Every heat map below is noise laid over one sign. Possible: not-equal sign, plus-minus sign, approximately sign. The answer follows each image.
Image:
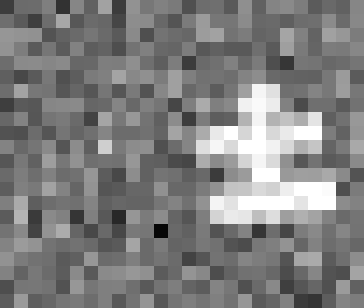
plus-minus sign
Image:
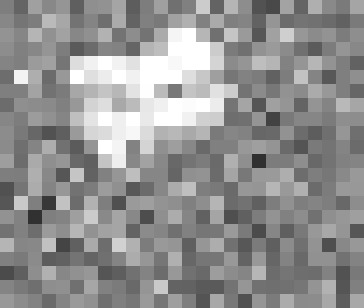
not-equal sign
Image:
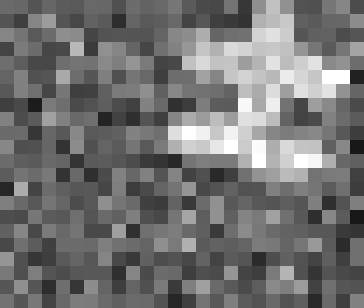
plus-minus sign
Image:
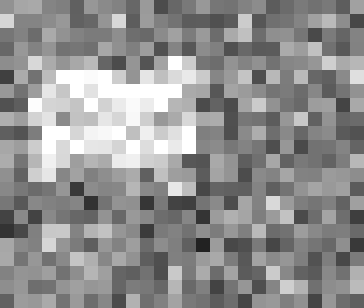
approximately sign
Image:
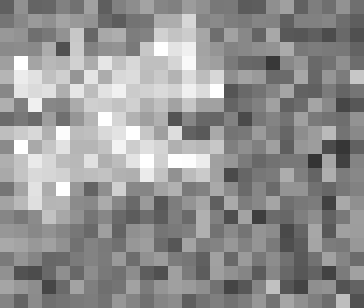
not-equal sign
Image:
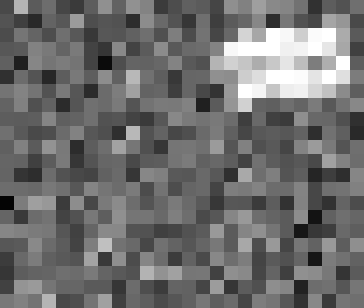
approximately sign
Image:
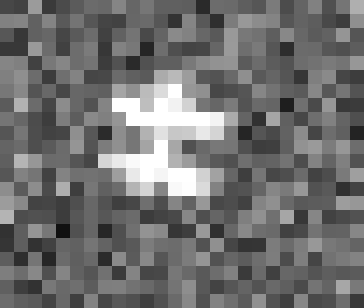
plus-minus sign
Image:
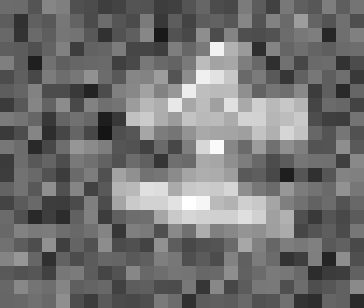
plus-minus sign
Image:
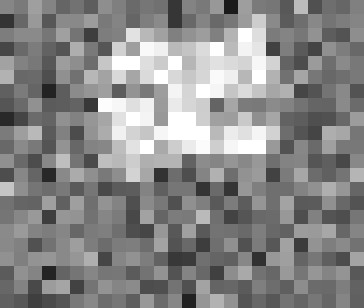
not-equal sign
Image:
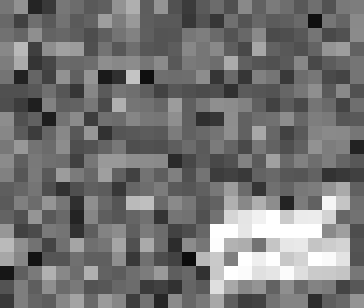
approximately sign
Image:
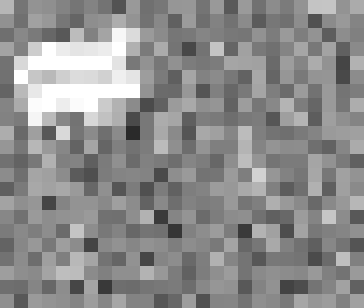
approximately sign
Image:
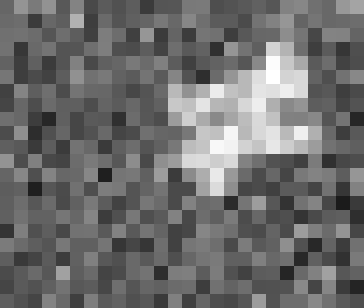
not-equal sign
